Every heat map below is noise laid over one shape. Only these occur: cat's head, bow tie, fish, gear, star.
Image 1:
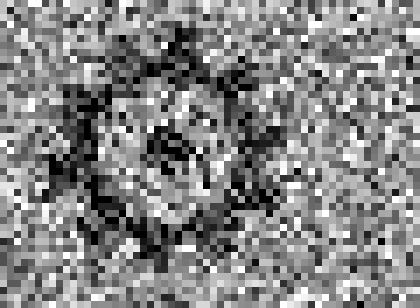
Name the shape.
gear
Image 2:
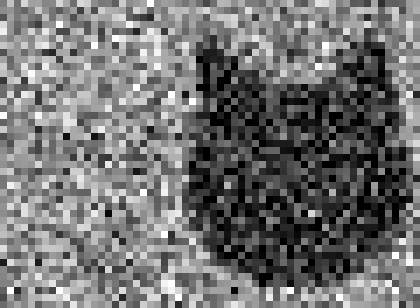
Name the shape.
cat's head
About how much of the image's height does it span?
nearly all
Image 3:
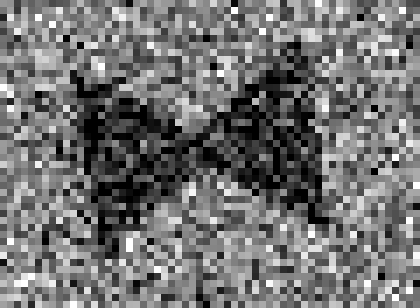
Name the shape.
bow tie
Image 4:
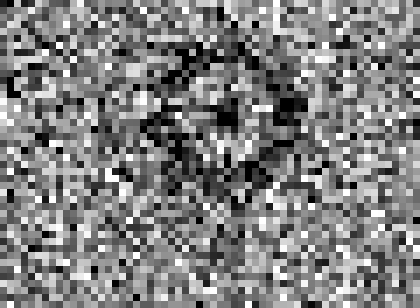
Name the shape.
gear
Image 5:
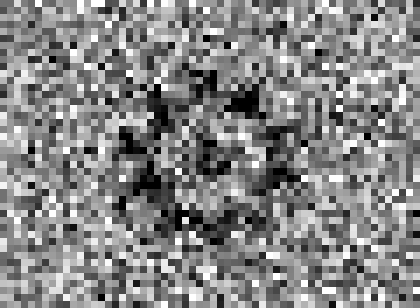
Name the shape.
gear
